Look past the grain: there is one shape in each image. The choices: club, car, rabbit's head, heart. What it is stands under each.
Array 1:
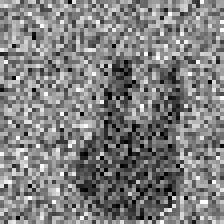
rabbit's head
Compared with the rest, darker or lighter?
darker
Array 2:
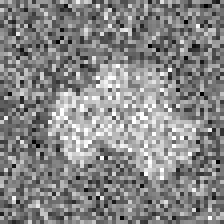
car
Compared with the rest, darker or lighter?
lighter
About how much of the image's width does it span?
two thirds
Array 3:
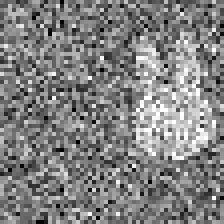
rabbit's head
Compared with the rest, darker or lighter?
lighter
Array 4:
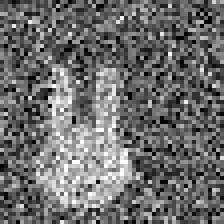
rabbit's head
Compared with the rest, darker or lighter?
lighter
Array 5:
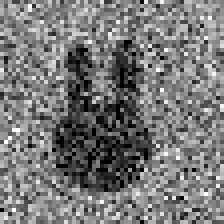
rabbit's head
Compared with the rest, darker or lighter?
darker
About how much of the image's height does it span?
two thirds
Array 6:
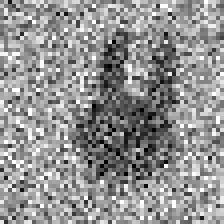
rabbit's head
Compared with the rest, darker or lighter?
darker
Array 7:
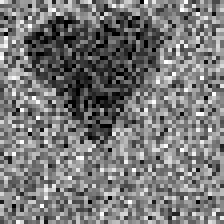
heart
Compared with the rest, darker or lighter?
darker
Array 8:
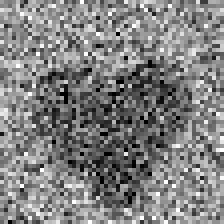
heart
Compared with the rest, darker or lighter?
darker
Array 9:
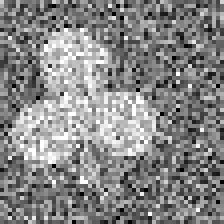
club
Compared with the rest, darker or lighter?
lighter
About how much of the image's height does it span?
two thirds
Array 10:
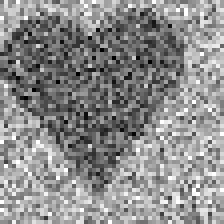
heart
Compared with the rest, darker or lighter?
darker
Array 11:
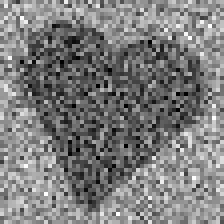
heart
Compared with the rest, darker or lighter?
darker
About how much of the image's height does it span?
nearly all
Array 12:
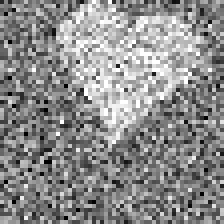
heart
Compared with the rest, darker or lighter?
lighter
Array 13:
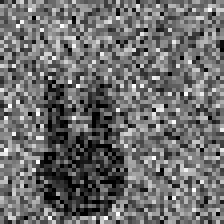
rabbit's head
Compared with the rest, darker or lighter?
darker
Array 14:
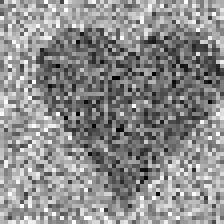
heart
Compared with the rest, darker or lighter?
darker
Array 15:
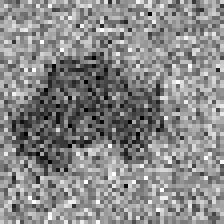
car
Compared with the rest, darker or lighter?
darker
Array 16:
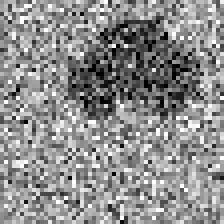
car
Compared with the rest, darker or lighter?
darker
